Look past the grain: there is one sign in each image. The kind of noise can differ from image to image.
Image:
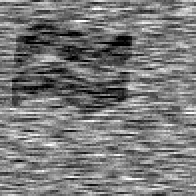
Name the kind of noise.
streaked along the rows
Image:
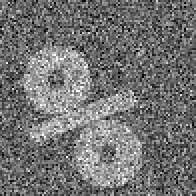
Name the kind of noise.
independent entries
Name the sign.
percent sign
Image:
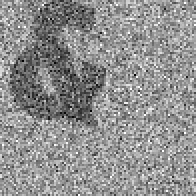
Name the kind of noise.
independent entries
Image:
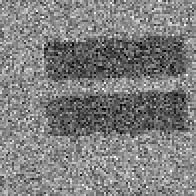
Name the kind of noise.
independent entries
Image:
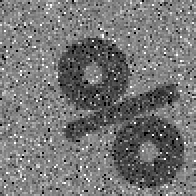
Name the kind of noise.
heavy tails
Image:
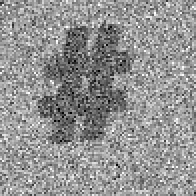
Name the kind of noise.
independent entries
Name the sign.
hash sign
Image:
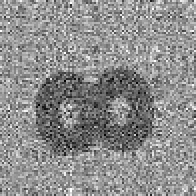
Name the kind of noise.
low rank plus noise
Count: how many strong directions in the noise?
five to eight
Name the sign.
infinity sign
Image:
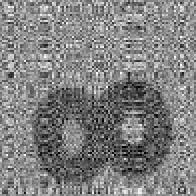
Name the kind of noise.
low rank plus noise
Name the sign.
infinity sign
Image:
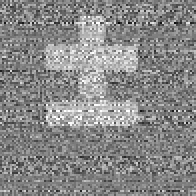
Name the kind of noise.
rows of uneven size
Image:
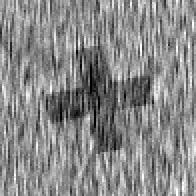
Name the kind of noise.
streaked along the columns
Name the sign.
plus sign
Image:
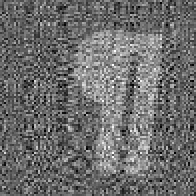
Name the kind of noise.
low rank plus noise
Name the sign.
pilcrow
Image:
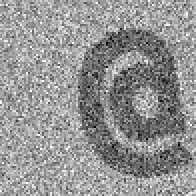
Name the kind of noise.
independent entries
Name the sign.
at sign
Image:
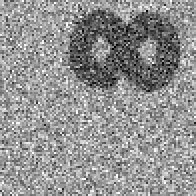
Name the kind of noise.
independent entries
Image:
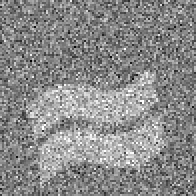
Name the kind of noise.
independent entries
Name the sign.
approximately sign
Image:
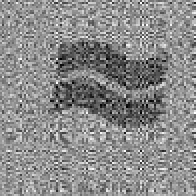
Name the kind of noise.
low rank plus noise
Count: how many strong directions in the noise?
two
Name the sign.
approximately sign
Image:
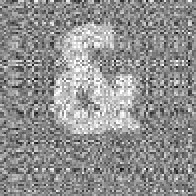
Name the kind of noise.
low rank plus noise
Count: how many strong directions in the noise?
two
